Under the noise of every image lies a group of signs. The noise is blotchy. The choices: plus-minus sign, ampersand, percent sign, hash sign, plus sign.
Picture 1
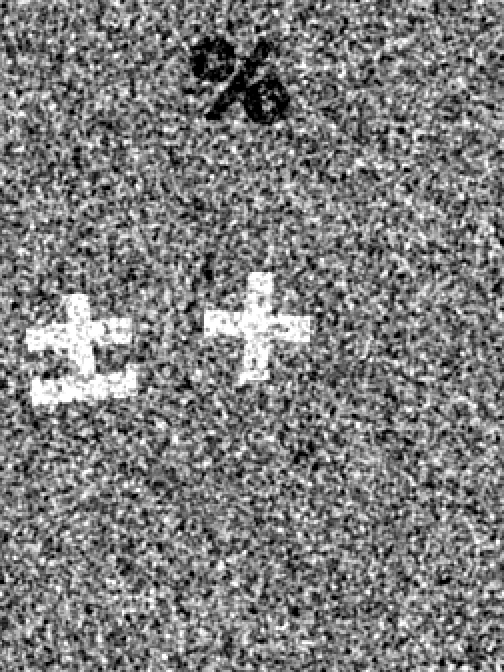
top middle: dark percent sign; middle left: light plus-minus sign; centre: light plus sign
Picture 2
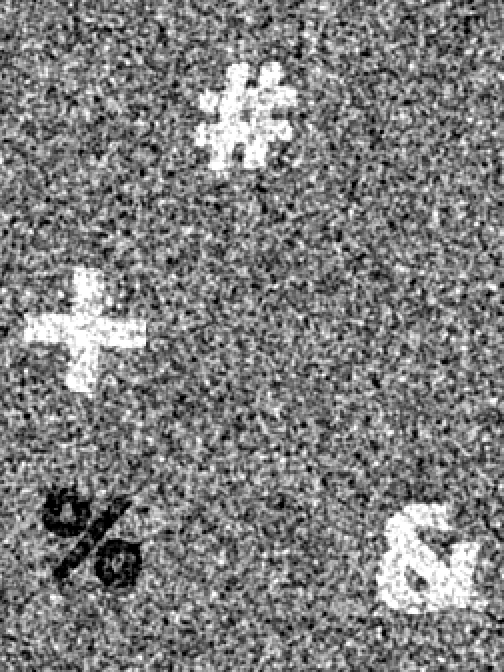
top middle: light hash sign; middle left: light plus sign; bottom left: dark percent sign; bottom right: light ampersand
